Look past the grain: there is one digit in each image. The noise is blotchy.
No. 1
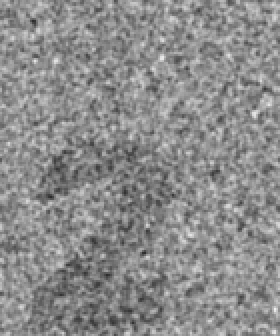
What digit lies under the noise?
2
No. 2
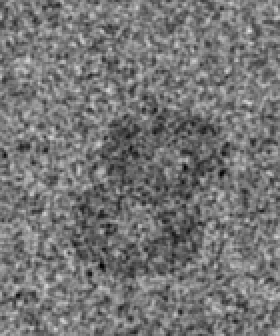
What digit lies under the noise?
8
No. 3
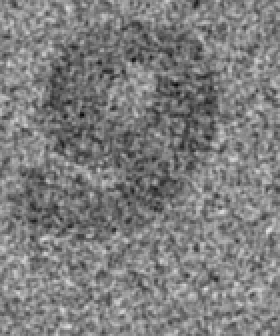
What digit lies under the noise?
9
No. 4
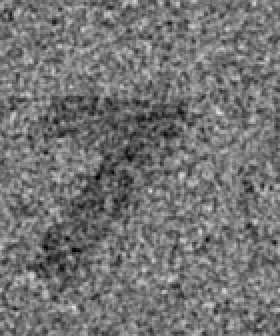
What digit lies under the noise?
7
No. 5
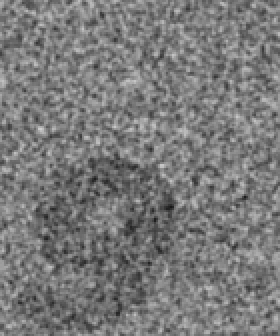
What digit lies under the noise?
9
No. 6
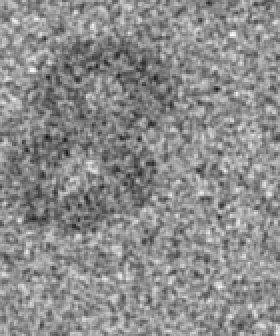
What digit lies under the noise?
8
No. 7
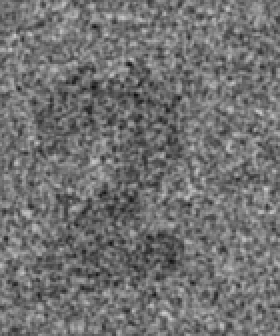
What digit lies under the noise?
2
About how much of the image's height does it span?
two thirds
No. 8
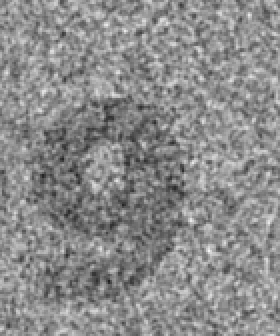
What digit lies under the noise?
9
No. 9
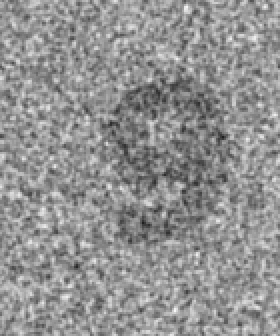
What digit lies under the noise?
9
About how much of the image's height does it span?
half
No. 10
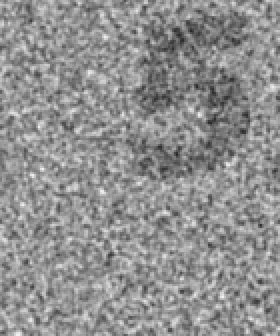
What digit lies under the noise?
5
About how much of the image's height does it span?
half
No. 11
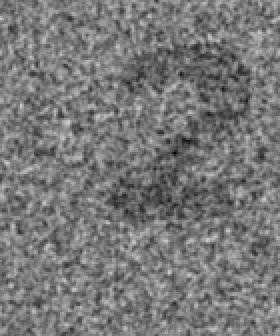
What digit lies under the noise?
2
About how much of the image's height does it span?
half
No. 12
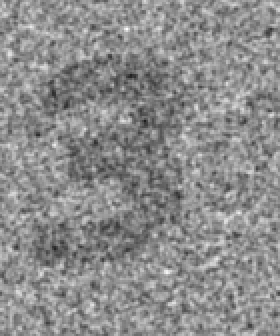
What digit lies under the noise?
3
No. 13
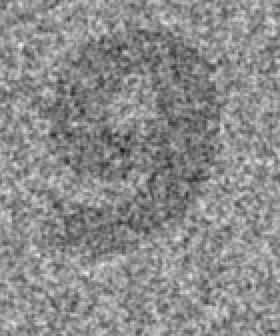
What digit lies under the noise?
9
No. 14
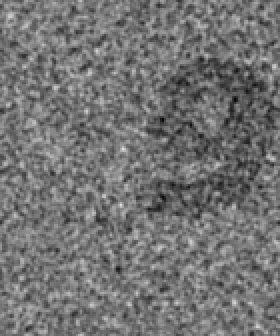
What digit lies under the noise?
9
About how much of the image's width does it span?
half
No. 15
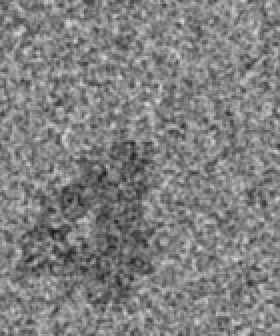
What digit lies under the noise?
4
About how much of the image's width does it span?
half
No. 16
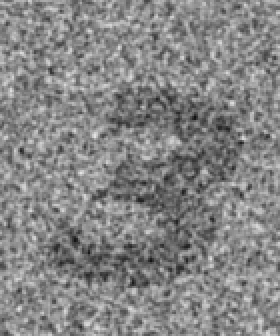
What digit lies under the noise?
3
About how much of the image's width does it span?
two thirds
